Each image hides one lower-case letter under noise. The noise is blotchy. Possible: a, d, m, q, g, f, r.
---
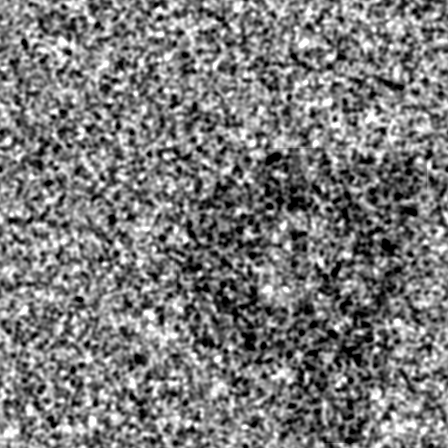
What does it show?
dark q
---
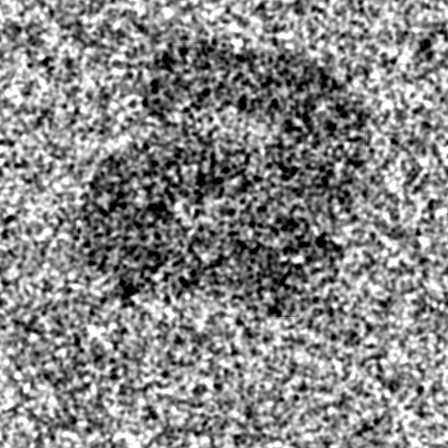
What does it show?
dark a
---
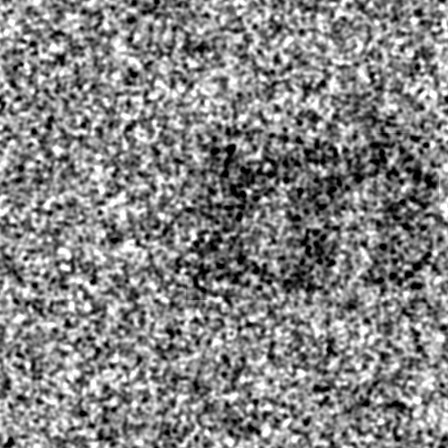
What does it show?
dark m
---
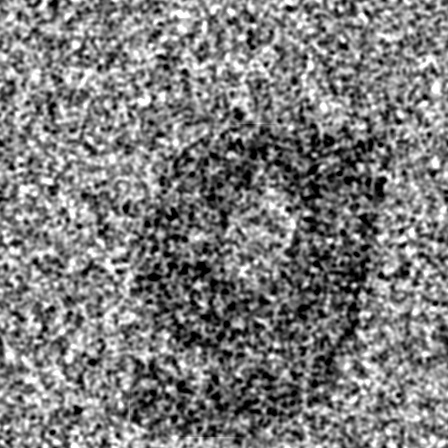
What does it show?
dark g
